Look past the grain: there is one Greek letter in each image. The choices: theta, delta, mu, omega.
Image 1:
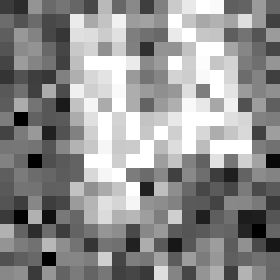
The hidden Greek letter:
mu
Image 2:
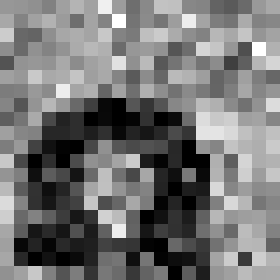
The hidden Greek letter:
omega
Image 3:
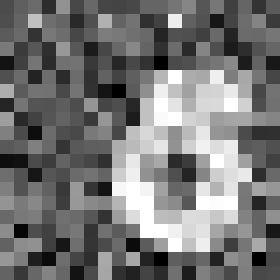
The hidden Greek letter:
delta
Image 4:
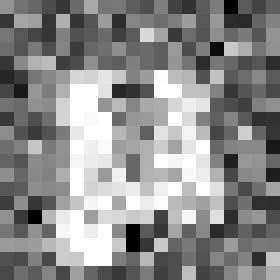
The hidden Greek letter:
mu
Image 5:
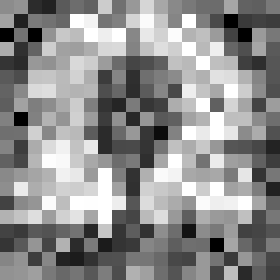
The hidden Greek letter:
omega
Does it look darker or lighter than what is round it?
lighter
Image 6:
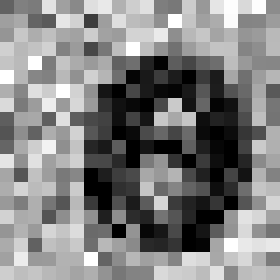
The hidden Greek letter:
theta
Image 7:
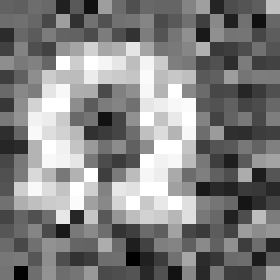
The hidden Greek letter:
omega
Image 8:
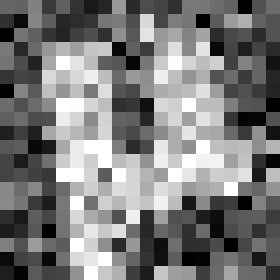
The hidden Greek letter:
mu
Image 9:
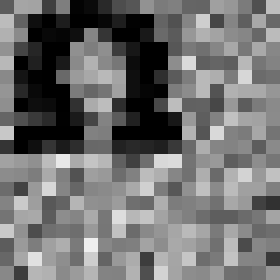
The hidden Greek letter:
omega
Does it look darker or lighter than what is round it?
darker
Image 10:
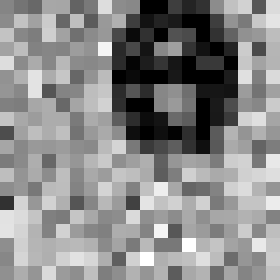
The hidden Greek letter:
theta
